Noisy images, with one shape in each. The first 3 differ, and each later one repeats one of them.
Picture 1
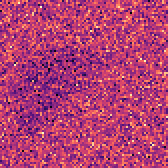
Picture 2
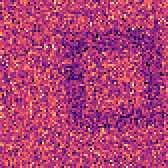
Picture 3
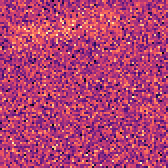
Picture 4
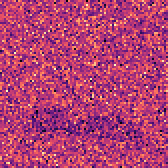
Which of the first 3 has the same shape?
3
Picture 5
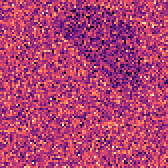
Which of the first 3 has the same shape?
1
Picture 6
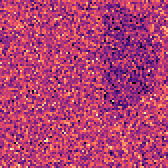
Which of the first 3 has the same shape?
1
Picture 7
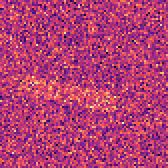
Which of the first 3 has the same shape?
3
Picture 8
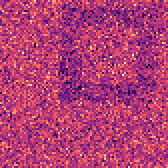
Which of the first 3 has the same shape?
2
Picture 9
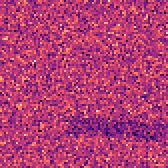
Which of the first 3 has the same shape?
3
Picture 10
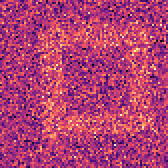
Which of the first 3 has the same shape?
2
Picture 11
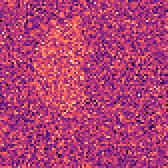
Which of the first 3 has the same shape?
1
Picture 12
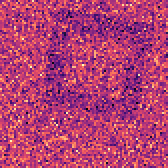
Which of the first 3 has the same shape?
2
